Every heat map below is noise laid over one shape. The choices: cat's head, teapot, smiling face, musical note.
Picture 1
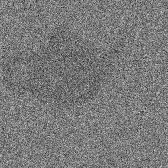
dark teapot
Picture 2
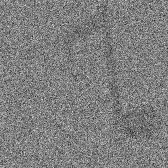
dark musical note
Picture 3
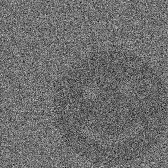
dark smiling face
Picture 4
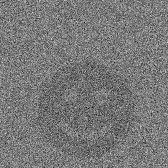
dark smiling face
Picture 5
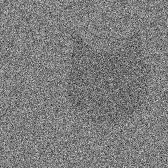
dark cat's head
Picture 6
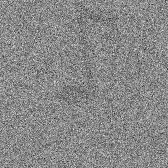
dark musical note
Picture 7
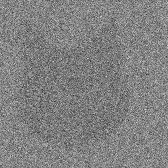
dark cat's head
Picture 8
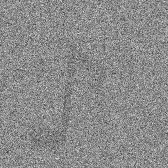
dark musical note
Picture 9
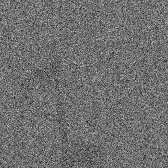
dark musical note
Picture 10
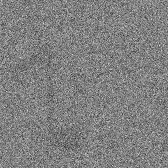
dark musical note
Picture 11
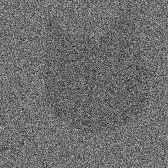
dark cat's head
